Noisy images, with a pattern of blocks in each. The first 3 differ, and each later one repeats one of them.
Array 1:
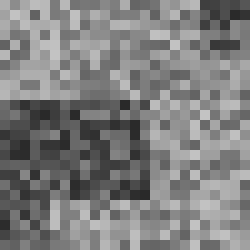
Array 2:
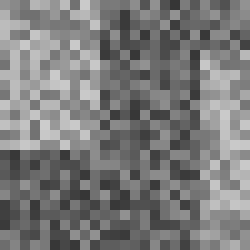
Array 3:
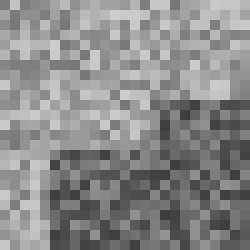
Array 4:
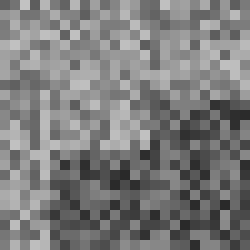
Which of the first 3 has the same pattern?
3
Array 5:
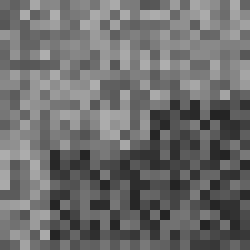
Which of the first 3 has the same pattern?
3
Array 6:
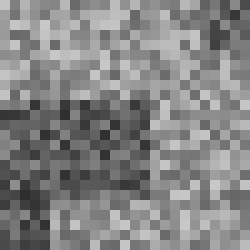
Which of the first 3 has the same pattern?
1
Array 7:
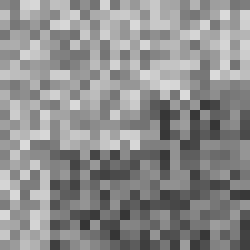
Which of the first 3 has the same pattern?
3
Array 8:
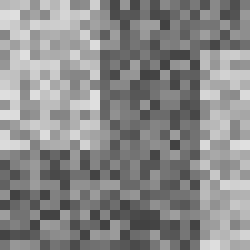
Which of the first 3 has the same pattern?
2
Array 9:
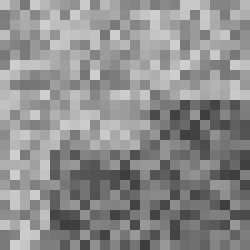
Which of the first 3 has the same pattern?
3
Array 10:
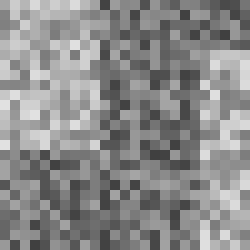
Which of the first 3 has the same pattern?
2
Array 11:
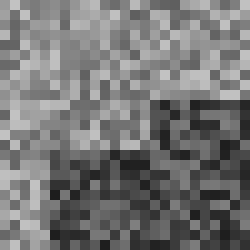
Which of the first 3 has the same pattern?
3
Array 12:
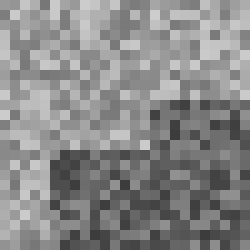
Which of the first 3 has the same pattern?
3
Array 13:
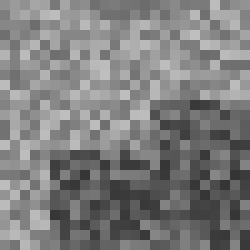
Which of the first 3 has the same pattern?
3
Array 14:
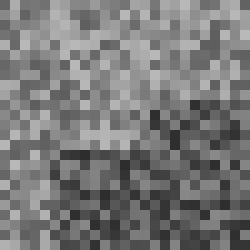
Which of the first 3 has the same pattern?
3
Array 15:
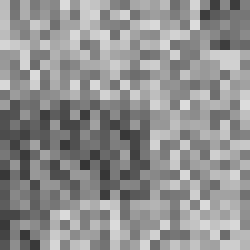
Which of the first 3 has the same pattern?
1
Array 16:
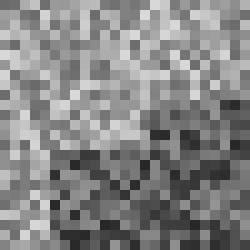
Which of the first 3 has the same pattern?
3
